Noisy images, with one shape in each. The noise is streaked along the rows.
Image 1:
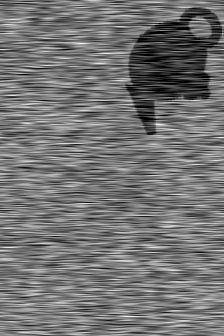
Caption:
dark teapot, top right
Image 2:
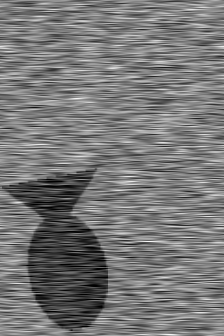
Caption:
dark fish
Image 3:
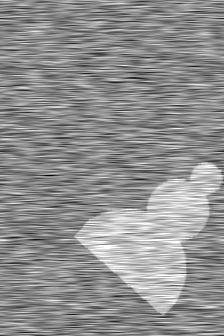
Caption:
light chess pawn
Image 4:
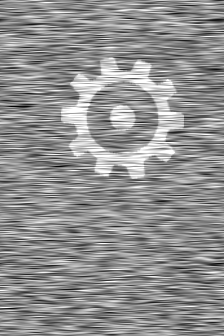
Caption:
light gear
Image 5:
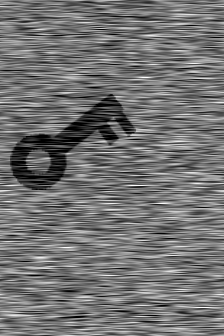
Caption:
dark key
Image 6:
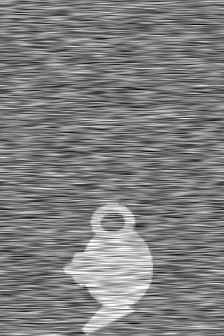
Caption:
light teapot, bottom middle
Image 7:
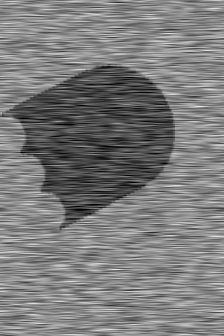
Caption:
dark ghost
